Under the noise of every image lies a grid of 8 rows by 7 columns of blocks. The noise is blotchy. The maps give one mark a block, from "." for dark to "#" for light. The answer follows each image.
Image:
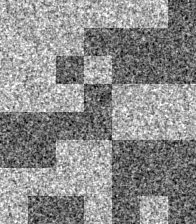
######.
###....
##.#...
###.###
....###
..##...
####...
#..#.#.
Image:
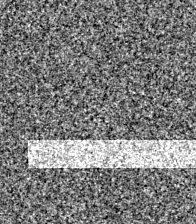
.......
.......
.......
.......
.......
.######
.......
.......
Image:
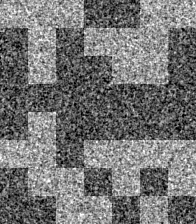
###..##
.#.###.
.#..##.
.......
.#.....
##.####
.##.#.#
..##.#.
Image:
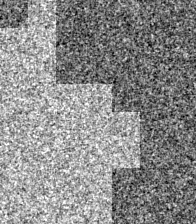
.#.....
##.....
##.....
####...
#####..
#####..
####...
####...
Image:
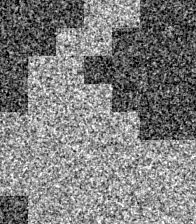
...##..
..##...
.##....
.###...
#####..
#######
#######
.######
